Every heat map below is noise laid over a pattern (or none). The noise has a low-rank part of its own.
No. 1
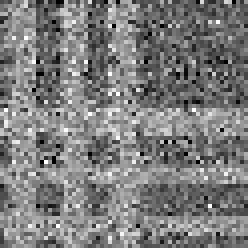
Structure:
bands of rows crossing bands of columns
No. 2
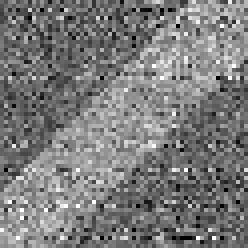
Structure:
a diagonal band
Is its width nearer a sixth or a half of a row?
a half
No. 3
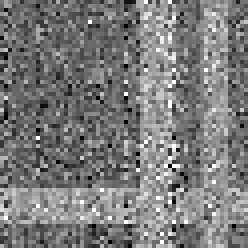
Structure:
bands of rows crossing bands of columns
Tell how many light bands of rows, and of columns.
1 and 2
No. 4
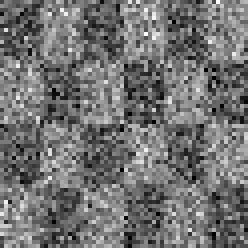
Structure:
a checkerboard
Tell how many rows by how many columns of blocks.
4 by 6
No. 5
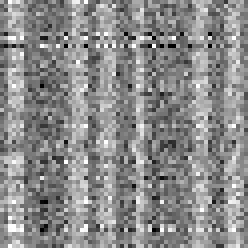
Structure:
bands of columns
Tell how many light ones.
6
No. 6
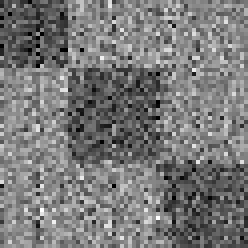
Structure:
blocks along the diagonal
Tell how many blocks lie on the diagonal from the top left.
3
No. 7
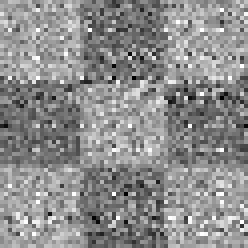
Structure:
a checkerboard
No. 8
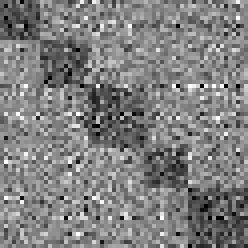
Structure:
blocks along the diagonal
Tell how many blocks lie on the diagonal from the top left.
5
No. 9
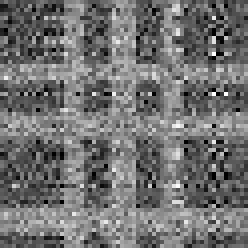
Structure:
bands of rows crossing bands of columns
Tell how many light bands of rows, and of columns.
3 and 3
